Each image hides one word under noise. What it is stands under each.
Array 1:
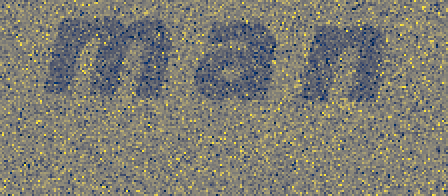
man
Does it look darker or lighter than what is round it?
darker
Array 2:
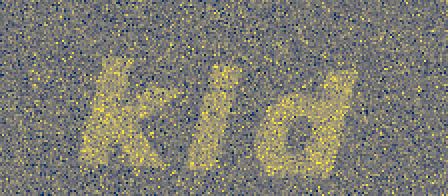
kid
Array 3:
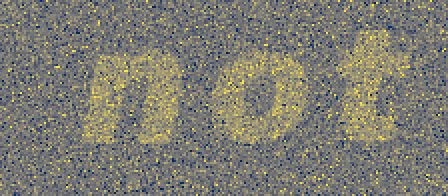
not
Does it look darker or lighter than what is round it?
lighter
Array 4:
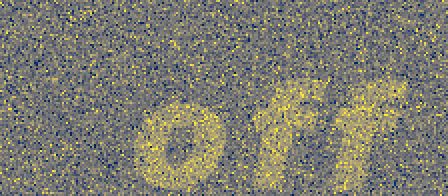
off
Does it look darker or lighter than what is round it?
lighter
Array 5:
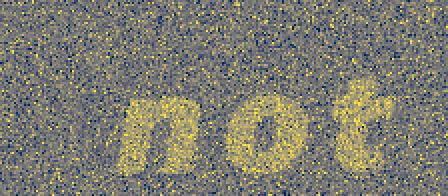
not
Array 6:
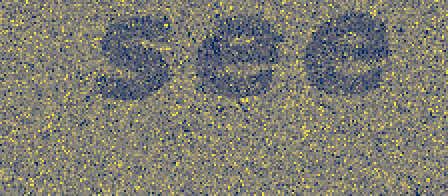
see
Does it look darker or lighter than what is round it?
darker
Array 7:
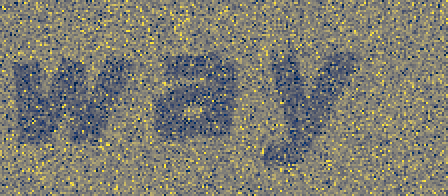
way
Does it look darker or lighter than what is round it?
darker
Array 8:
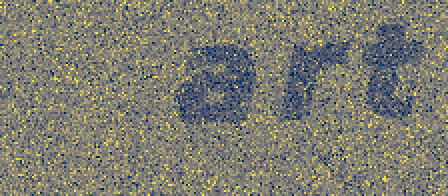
art
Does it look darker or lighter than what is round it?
darker
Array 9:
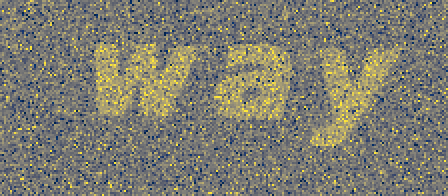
way
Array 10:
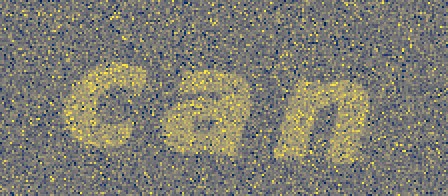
can
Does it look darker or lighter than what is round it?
lighter
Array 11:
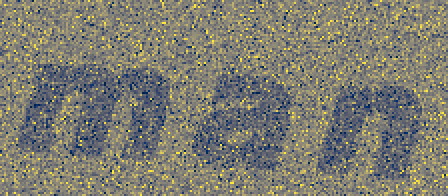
man
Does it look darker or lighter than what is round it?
darker
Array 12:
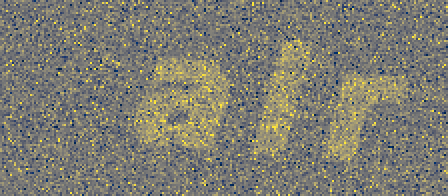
air
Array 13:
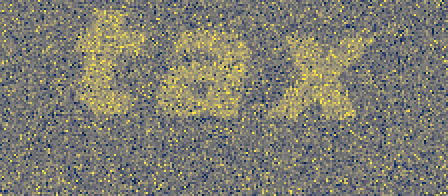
tax
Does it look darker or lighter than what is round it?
lighter
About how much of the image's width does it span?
two thirds
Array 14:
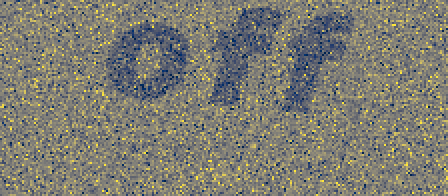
off
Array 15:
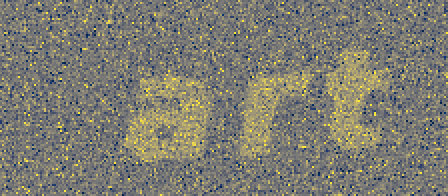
art
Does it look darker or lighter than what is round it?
lighter
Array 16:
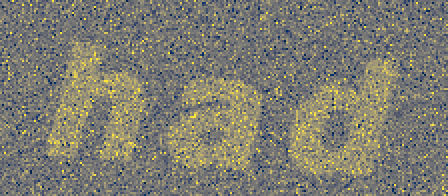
had
